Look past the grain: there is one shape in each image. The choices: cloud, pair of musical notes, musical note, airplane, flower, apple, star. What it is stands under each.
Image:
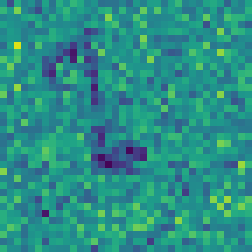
musical note
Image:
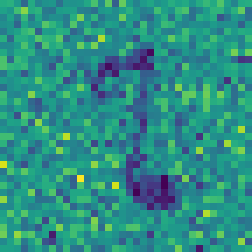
musical note
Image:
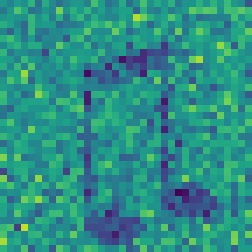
pair of musical notes
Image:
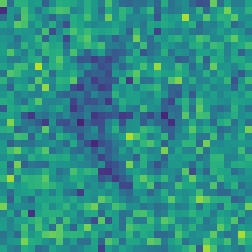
airplane
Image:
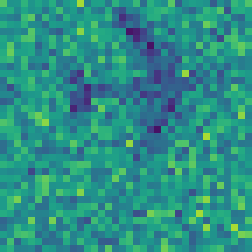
airplane
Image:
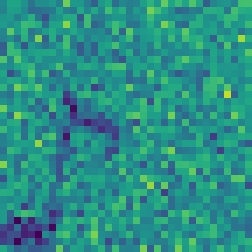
musical note
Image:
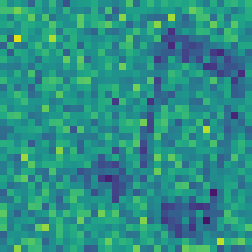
pair of musical notes
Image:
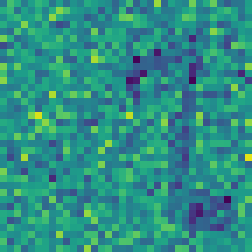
musical note
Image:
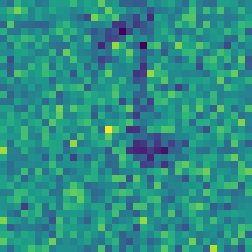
musical note
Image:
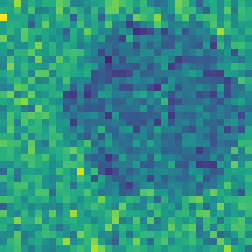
flower
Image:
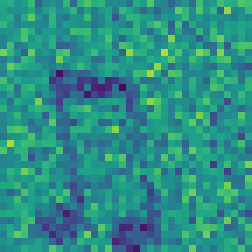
pair of musical notes
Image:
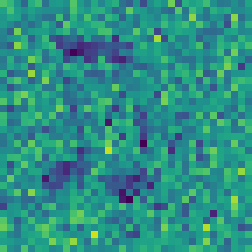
pair of musical notes
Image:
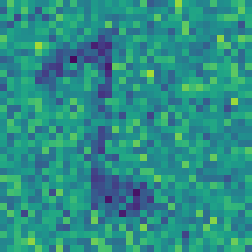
musical note
